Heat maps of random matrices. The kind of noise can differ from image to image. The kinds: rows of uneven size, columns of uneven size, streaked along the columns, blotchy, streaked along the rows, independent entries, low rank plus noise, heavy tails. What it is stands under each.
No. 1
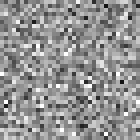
independent entries
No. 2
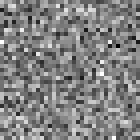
independent entries
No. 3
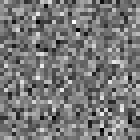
independent entries
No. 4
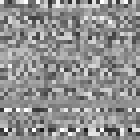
rows of uneven size
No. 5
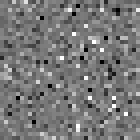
heavy tails
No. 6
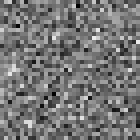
independent entries
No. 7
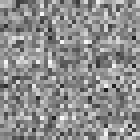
low rank plus noise
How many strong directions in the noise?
five to eight
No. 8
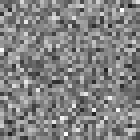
independent entries
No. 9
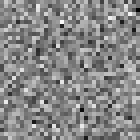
independent entries
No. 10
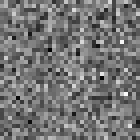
independent entries
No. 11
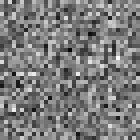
low rank plus noise
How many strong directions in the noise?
five to eight
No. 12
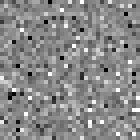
heavy tails
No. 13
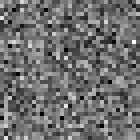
independent entries
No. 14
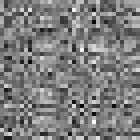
low rank plus noise
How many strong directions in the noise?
two
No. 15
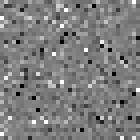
heavy tails
